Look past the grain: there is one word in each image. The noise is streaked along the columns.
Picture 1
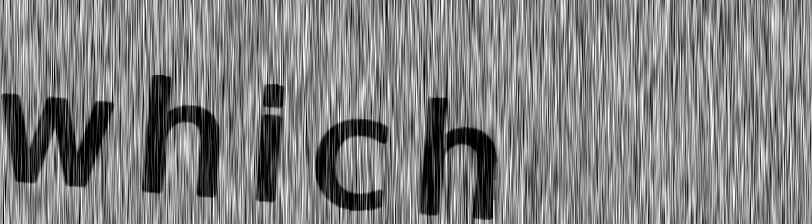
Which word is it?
which
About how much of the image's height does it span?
two thirds
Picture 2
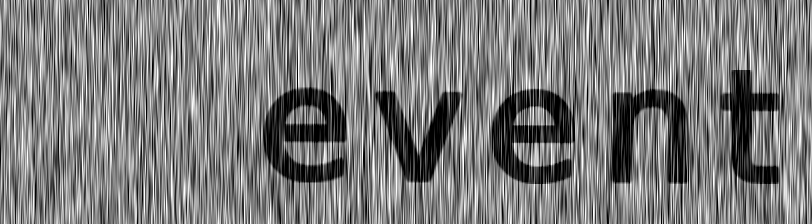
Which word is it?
event
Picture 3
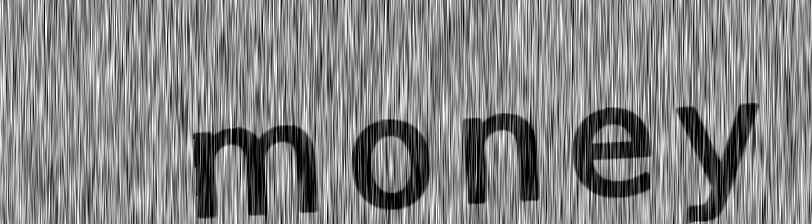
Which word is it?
money
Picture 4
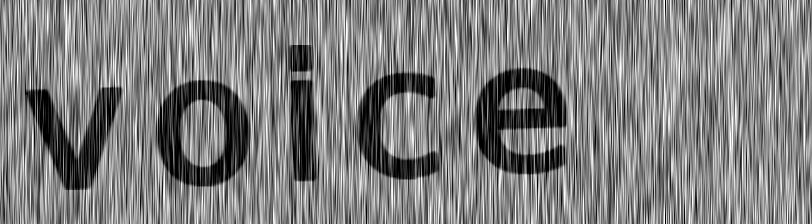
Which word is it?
voice
